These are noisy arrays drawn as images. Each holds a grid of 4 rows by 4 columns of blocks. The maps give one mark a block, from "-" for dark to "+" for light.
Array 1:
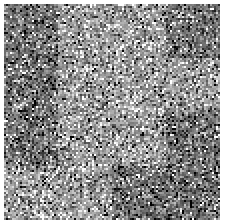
-++-
-+++
-++-
++--
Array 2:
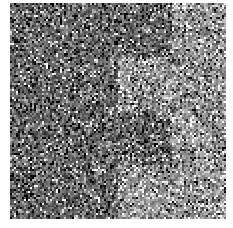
---+
--++
---+
--++
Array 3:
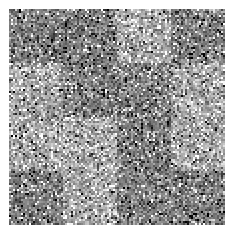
--+-
+--+
++-+
-+--
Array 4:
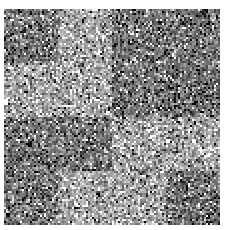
-+--
++--
--++
-++-
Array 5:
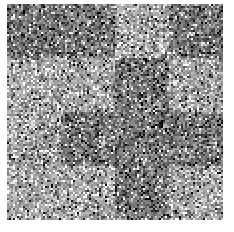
--+-
++-+
+---
++-+
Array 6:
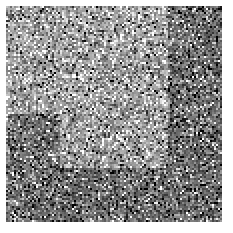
+++-
+++-
-++-
----
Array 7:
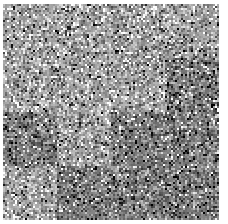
++++
+++-
-+--
+---
